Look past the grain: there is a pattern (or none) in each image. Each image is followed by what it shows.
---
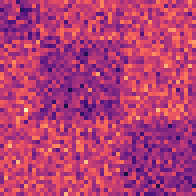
blocks along the diagonal
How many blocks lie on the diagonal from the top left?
3
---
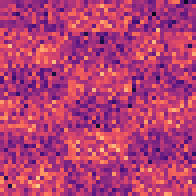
a checkerboard
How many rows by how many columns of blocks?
6 by 3
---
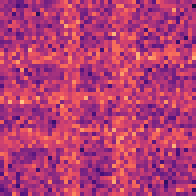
bands of rows crossing bands of columns
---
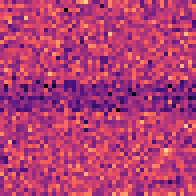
one band of rows
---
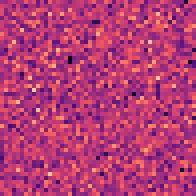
only noise
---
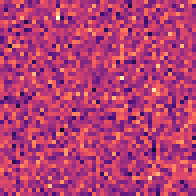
only noise
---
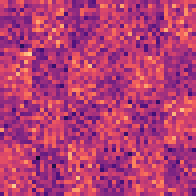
a checkerboard
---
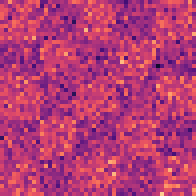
a checkerboard
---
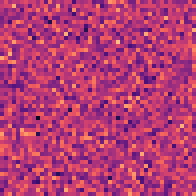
only noise
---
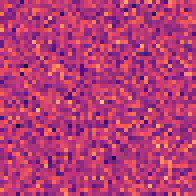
only noise
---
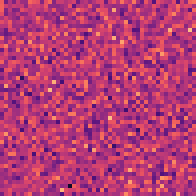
only noise
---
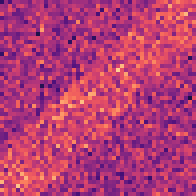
a diagonal band
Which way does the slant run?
bottom left to top right
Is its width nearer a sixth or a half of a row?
a half
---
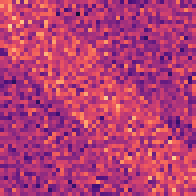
a diagonal band
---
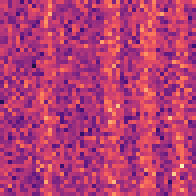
bands of columns
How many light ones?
4
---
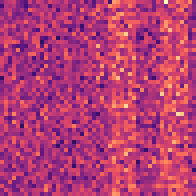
bands of columns
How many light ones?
2
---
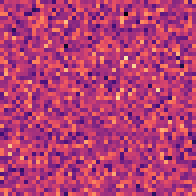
only noise
